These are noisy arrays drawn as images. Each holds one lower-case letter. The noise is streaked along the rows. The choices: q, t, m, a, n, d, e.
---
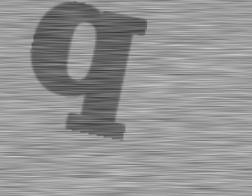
q
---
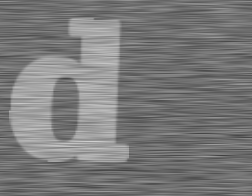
d
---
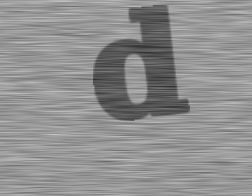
d
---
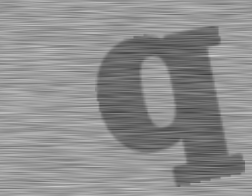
q
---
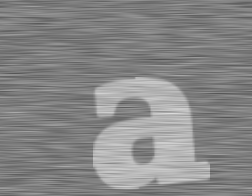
a
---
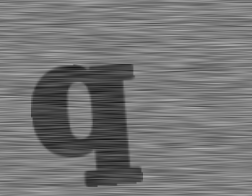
q
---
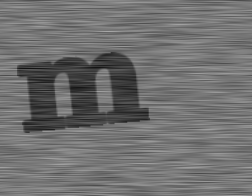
m
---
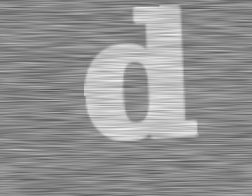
d
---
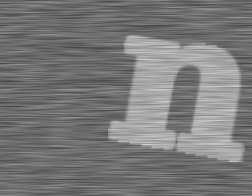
n
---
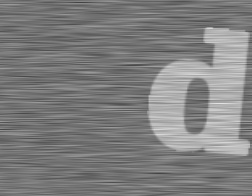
d
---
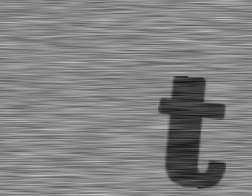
t
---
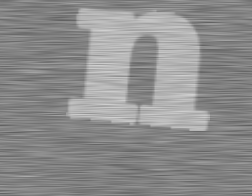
n
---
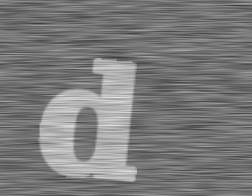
d
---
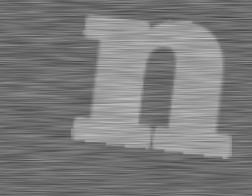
n
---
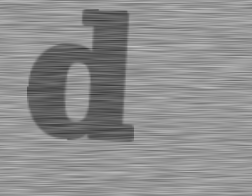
d
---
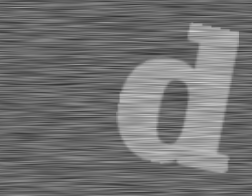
d
